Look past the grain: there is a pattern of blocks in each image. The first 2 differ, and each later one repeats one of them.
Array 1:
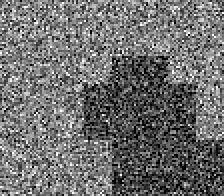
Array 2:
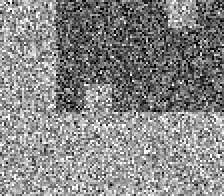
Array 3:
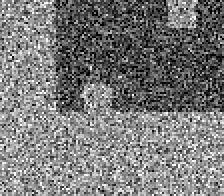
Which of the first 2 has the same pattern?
2
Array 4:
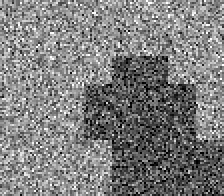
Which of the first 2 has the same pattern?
1
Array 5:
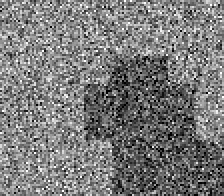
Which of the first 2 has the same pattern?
1
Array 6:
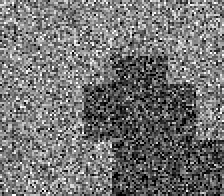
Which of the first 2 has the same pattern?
1
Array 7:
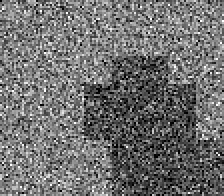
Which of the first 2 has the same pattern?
1
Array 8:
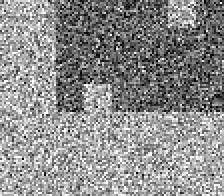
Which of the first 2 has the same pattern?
2
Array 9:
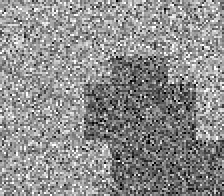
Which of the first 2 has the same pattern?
1
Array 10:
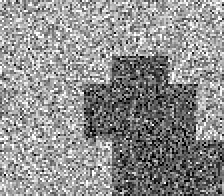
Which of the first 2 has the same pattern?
1
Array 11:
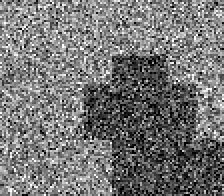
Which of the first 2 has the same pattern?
1
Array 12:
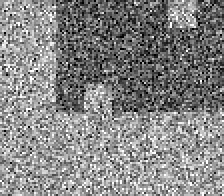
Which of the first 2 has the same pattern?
2
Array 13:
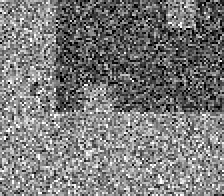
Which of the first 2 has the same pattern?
2
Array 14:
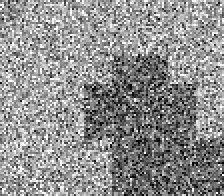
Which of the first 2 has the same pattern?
1
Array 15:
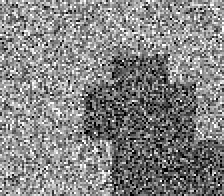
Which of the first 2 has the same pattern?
1
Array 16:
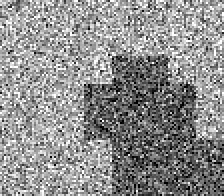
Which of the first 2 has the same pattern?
1
